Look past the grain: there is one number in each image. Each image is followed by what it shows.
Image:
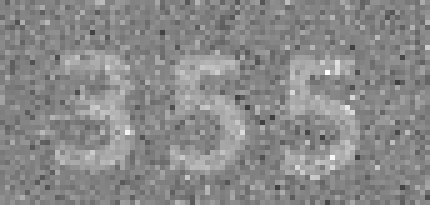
355
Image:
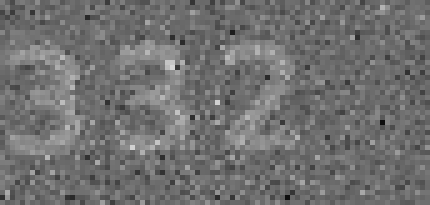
332
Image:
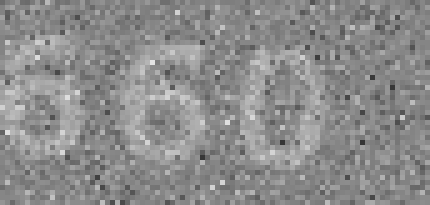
660
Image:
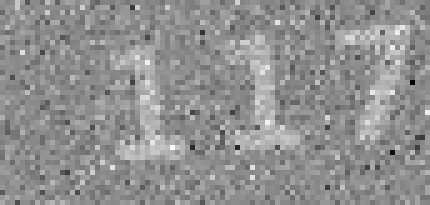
117
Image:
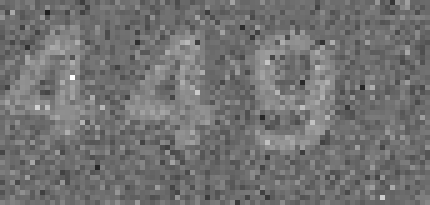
449
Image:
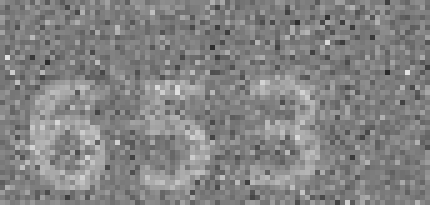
653
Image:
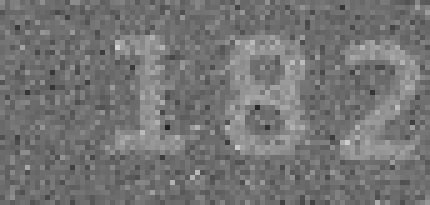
182
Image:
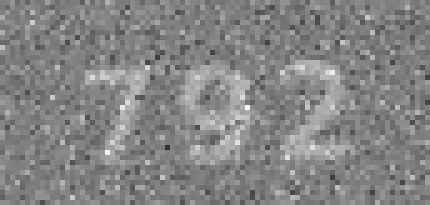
792
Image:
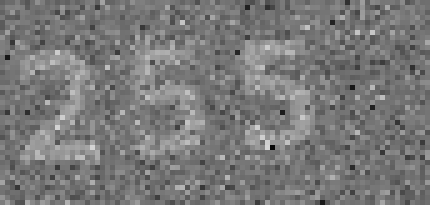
255
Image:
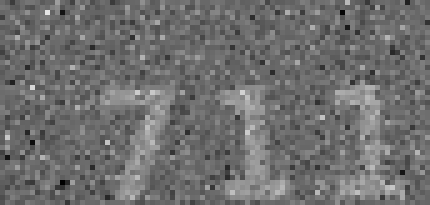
711
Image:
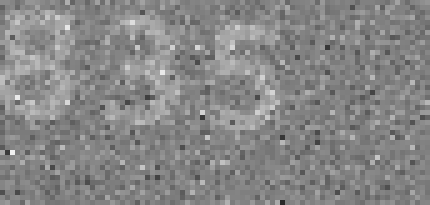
835
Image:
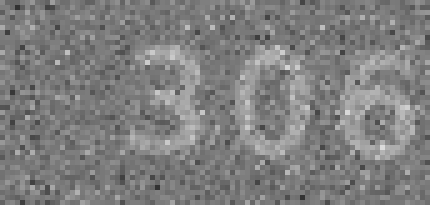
306
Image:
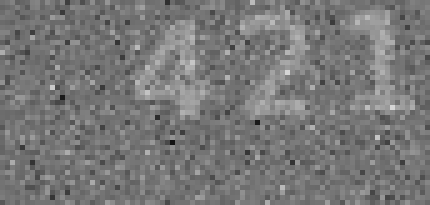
421
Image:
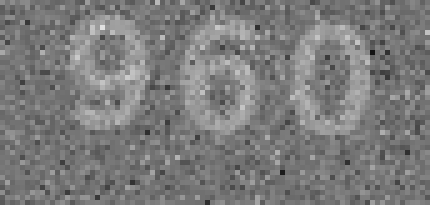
960
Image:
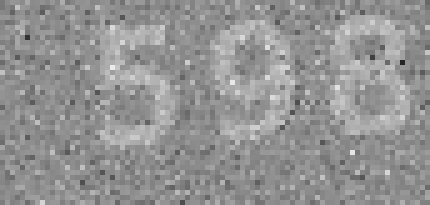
598
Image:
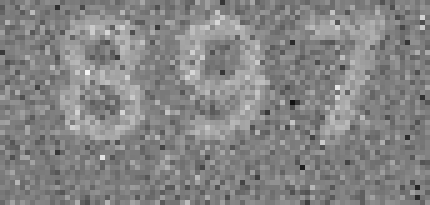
897
